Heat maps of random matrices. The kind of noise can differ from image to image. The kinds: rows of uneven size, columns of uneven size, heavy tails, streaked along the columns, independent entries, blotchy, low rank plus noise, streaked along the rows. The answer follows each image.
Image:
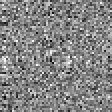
low rank plus noise
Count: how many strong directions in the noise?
one
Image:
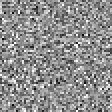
low rank plus noise
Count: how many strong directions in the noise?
five to eight
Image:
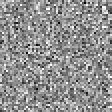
low rank plus noise
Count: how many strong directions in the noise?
one
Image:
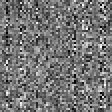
columns of uneven size
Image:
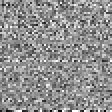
rows of uneven size
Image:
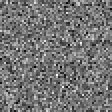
independent entries
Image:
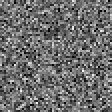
independent entries
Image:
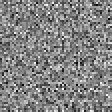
low rank plus noise
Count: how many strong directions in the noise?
two
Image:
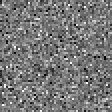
heavy tails
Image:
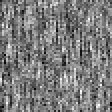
streaked along the columns
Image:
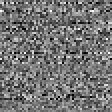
rows of uneven size
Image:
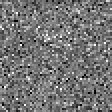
heavy tails
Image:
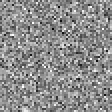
independent entries
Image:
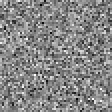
independent entries
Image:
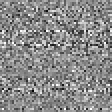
rows of uneven size
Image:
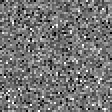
heavy tails
